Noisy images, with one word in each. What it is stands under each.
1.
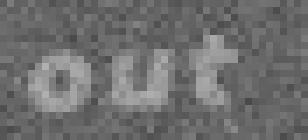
out
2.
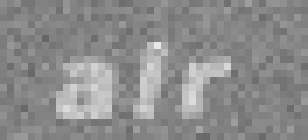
air
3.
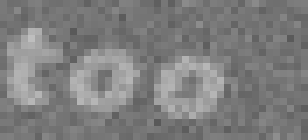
too
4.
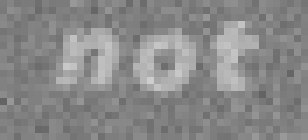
not
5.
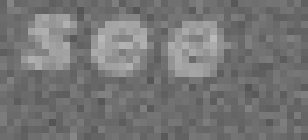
see
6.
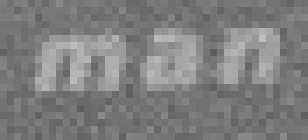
man
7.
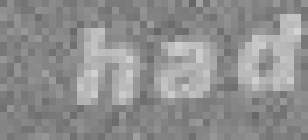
had
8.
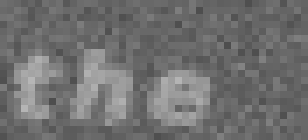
the
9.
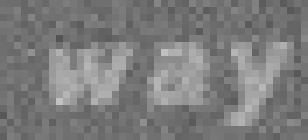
way
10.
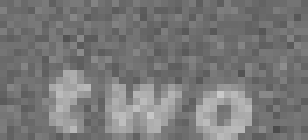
two
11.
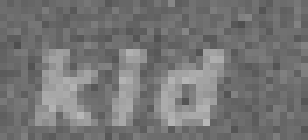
kid
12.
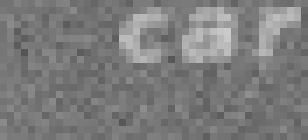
car
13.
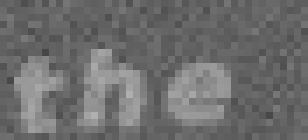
the
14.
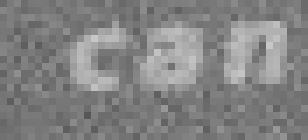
can
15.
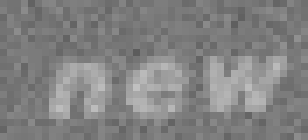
new
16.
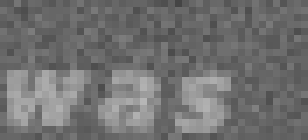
was
